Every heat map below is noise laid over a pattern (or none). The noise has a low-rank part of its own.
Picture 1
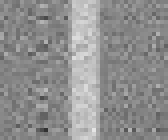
one band of columns
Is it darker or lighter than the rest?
lighter
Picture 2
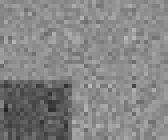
one block
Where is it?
bottom left
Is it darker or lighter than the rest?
darker
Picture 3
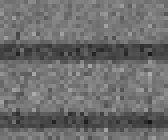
bands of rows
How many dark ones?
2
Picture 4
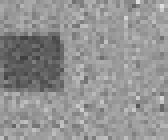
one block
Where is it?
middle left
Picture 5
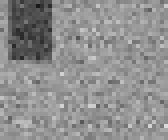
one block
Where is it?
top left
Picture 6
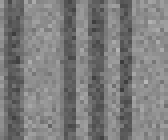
bands of columns
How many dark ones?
4
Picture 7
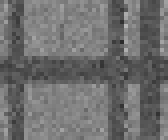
bands of rows crossing bands of columns
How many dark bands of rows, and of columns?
1 and 3
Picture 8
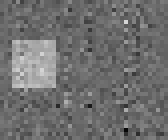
one block
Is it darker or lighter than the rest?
lighter
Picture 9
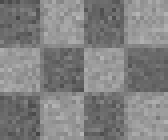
a checkerboard
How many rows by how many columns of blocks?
3 by 4
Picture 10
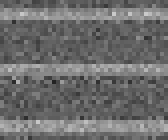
bands of rows
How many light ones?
3
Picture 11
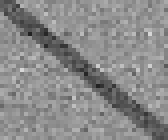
a diagonal band
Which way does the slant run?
top left to bottom right
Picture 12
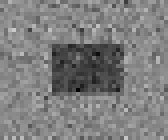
one block
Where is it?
centre
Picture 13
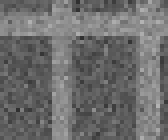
bands of rows crossing bands of columns
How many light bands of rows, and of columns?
1 and 2
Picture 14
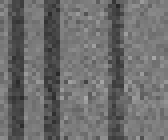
bands of columns
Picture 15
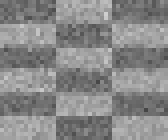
a checkerboard
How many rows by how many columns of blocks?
6 by 3
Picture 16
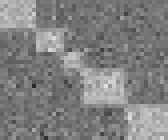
blocks along the diagonal
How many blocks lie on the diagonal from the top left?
5
